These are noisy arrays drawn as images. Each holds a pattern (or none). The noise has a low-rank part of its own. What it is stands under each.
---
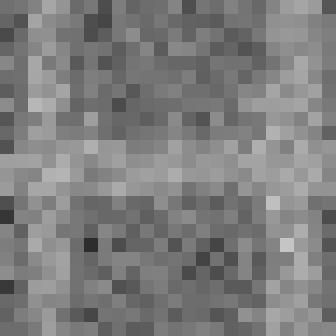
bands of rows crossing bands of columns
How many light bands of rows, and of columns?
1 and 2
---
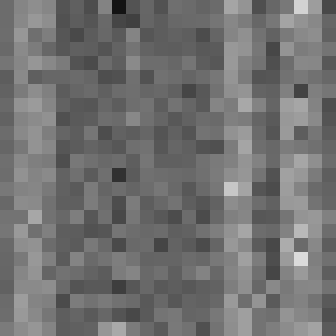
bands of columns
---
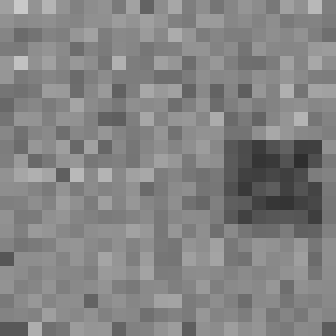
one block
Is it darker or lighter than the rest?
darker
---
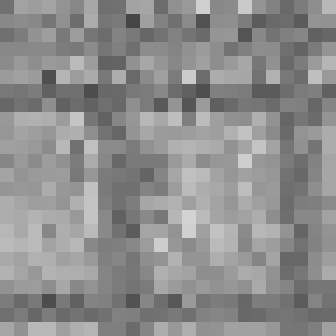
bands of rows crossing bands of columns
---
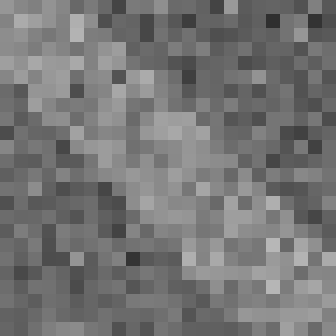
a diagonal band
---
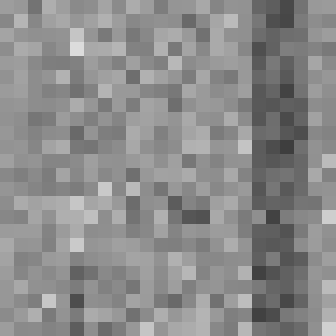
one band of columns
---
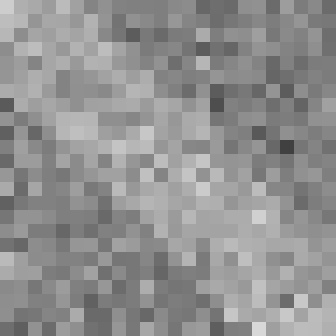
a diagonal band
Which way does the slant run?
top left to bottom right
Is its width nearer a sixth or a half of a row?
a half
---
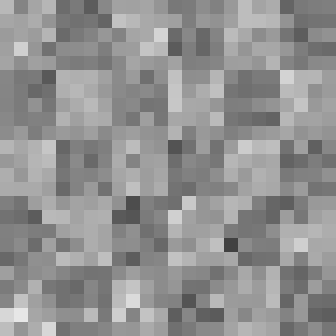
a checkerboard
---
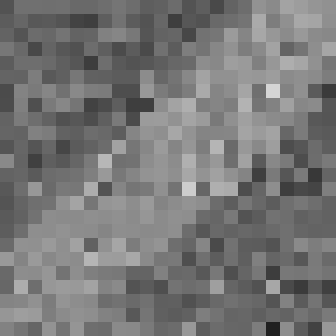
a diagonal band
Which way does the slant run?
bottom left to top right
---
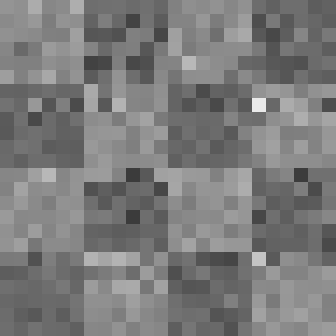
a checkerboard
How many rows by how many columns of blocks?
4 by 4
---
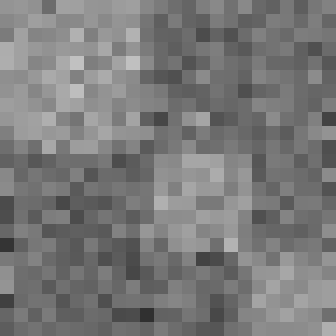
blocks along the diagonal
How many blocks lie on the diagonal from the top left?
3
